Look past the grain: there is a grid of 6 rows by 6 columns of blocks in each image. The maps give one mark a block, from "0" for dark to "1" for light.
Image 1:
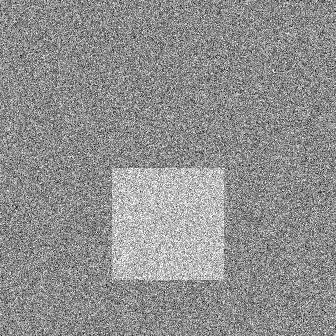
0 0 0 0 0 0
0 0 0 0 0 0
0 0 0 0 0 0
0 0 1 1 0 0
0 0 1 1 0 0
0 0 0 0 0 0
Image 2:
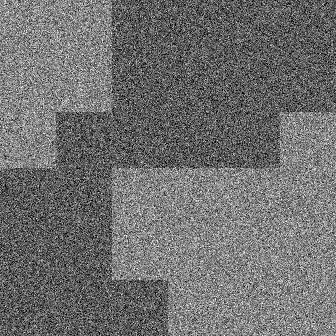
1 1 0 0 0 0
1 1 0 0 0 0
1 0 0 0 0 1
0 0 1 1 1 1
0 0 1 1 1 1
0 0 0 1 1 1
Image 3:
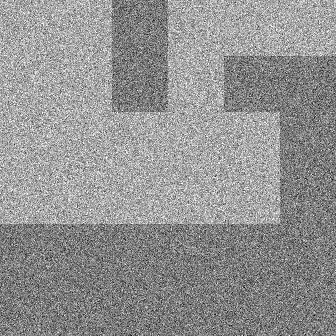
1 1 0 1 1 1
1 1 0 1 0 0
1 1 1 1 1 0
1 1 1 1 1 0
0 0 0 0 0 0
0 0 0 0 0 0
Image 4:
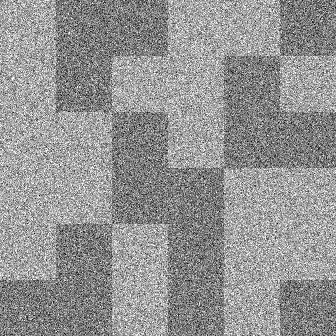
1 0 0 1 1 0
1 0 1 1 0 1
1 1 0 1 0 0
1 1 0 0 1 1
1 0 1 0 1 1
0 0 1 0 1 0
